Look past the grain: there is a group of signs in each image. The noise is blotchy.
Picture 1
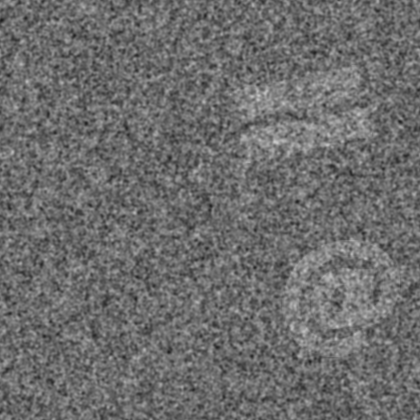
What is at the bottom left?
nothing
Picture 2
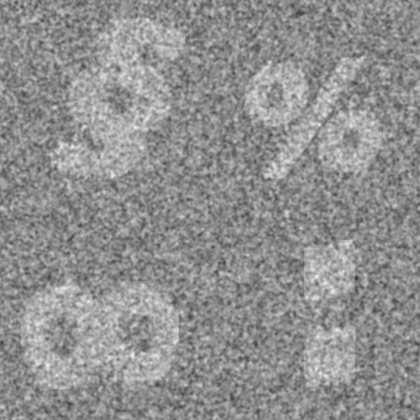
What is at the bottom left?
infinity sign
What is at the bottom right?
colon
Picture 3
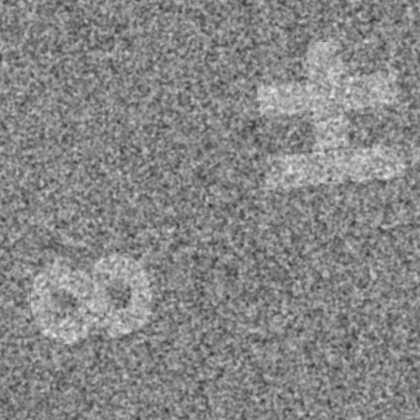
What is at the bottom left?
infinity sign
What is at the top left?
nothing
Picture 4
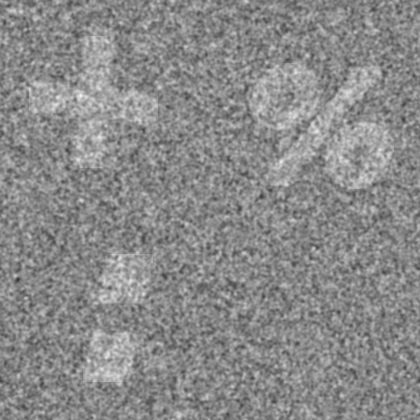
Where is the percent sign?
top right
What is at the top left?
plus sign
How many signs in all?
3
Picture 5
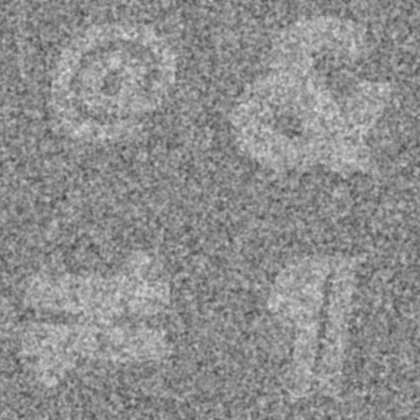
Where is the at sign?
top left
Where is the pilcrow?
bottom right
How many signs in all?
4
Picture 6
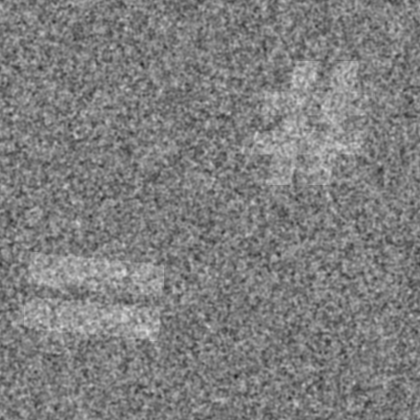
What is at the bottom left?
equals sign
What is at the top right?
hash sign
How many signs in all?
2
